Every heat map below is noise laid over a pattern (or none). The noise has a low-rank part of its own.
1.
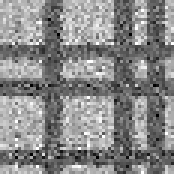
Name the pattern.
bands of rows crossing bands of columns
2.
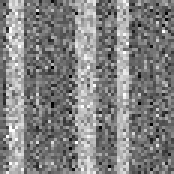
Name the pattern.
bands of columns
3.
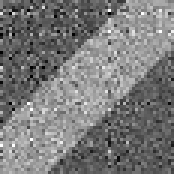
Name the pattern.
a diagonal band
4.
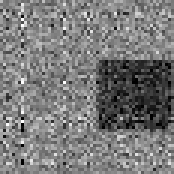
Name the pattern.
one block
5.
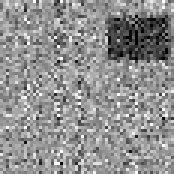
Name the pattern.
one block
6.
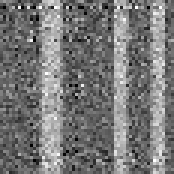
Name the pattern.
bands of columns
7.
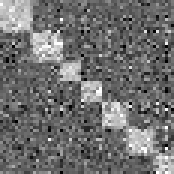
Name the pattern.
blocks along the diagonal
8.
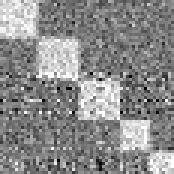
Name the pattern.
blocks along the diagonal
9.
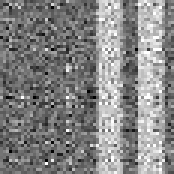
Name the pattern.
bands of columns
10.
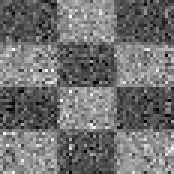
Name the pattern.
a checkerboard
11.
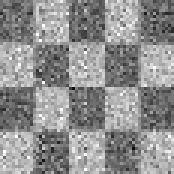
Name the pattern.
a checkerboard
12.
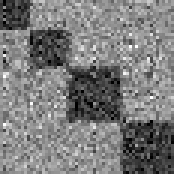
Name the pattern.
blocks along the diagonal
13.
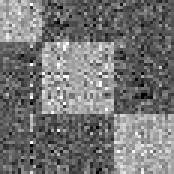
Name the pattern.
blocks along the diagonal
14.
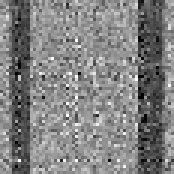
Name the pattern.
bands of columns
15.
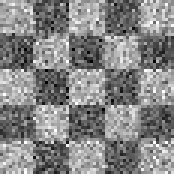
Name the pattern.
a checkerboard
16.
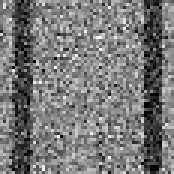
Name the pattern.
bands of columns
